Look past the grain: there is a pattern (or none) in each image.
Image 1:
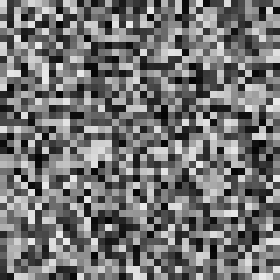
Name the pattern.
only noise
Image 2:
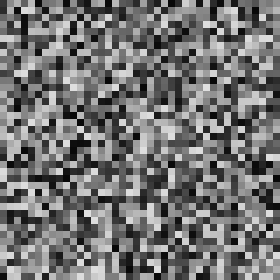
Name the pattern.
only noise
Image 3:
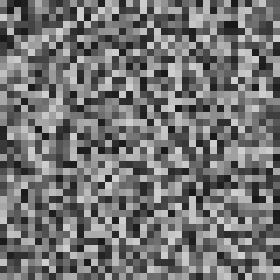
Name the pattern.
only noise
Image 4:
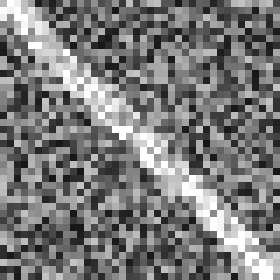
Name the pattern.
a diagonal band
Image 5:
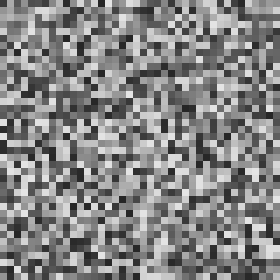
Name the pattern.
only noise
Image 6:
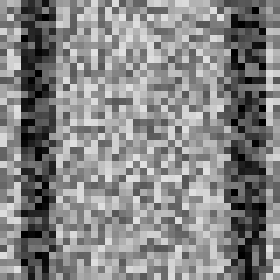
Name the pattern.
bands of columns
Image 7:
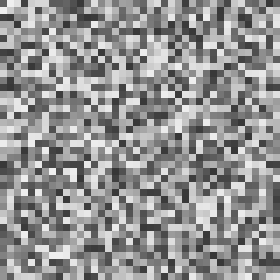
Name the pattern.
only noise
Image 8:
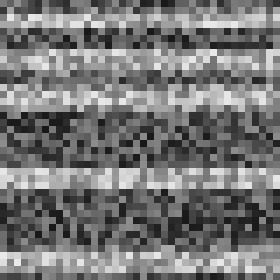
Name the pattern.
bands of rows
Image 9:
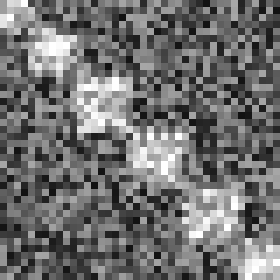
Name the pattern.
blocks along the diagonal
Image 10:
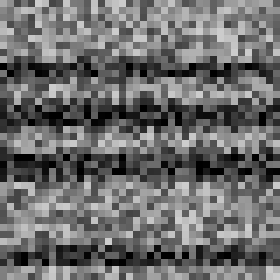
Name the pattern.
bands of rows
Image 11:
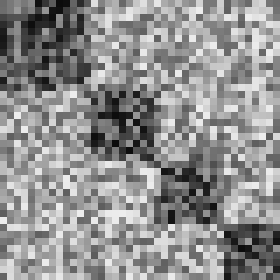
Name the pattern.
blocks along the diagonal
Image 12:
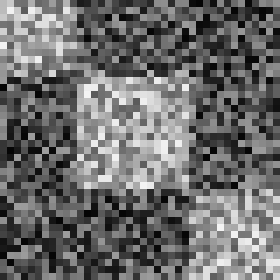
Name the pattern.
blocks along the diagonal
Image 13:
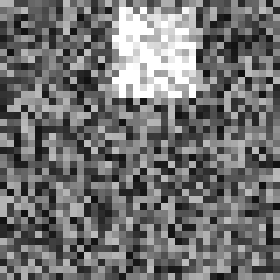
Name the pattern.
one block
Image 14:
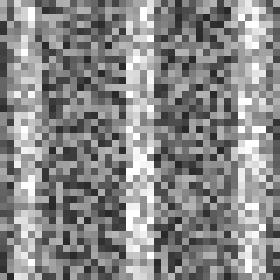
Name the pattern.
bands of columns
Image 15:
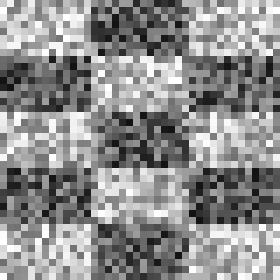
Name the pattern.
a checkerboard
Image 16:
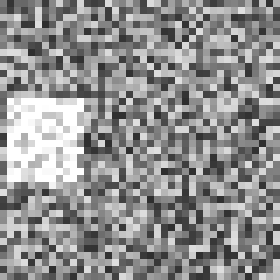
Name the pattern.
one block
